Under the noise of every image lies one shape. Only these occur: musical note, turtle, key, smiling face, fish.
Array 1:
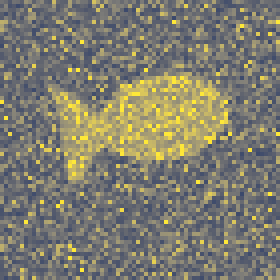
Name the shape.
fish
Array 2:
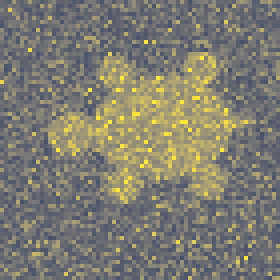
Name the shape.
turtle
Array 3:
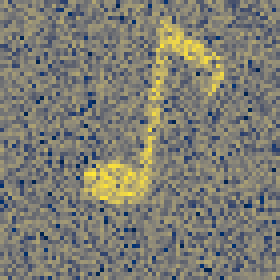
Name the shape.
musical note
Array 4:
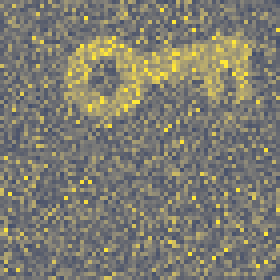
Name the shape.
key
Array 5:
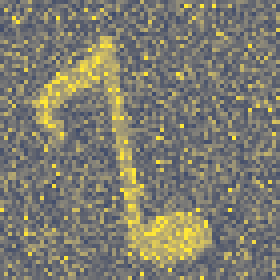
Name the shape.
musical note
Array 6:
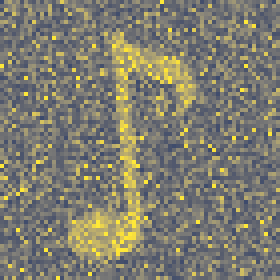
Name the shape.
musical note
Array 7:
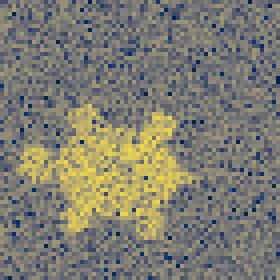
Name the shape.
turtle
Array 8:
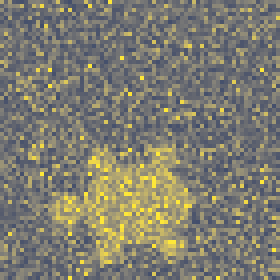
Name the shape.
turtle
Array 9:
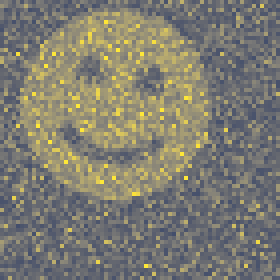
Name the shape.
smiling face
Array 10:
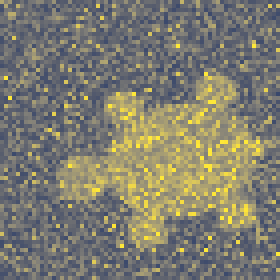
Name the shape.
turtle
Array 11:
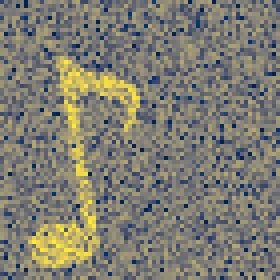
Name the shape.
musical note
